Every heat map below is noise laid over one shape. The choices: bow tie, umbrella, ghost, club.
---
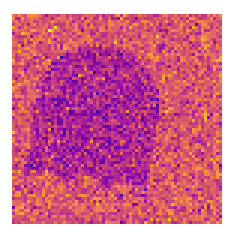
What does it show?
dark ghost
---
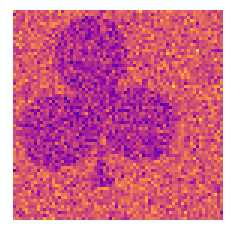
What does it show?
dark club
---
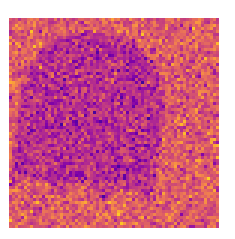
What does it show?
dark ghost
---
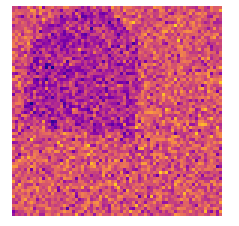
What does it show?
dark ghost
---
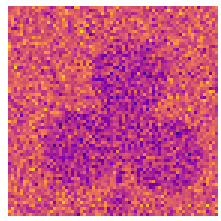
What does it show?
dark club
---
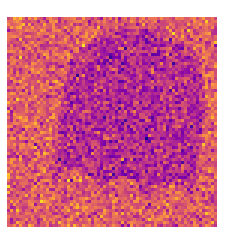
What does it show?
dark ghost
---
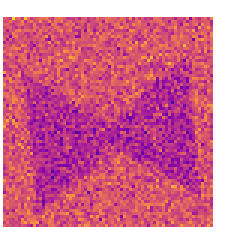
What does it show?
dark bow tie
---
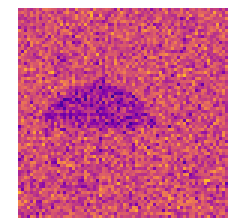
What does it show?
dark umbrella
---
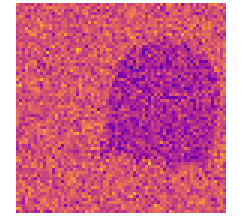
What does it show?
dark ghost
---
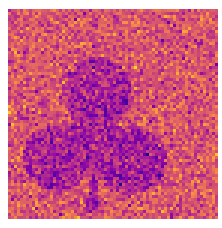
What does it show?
dark club
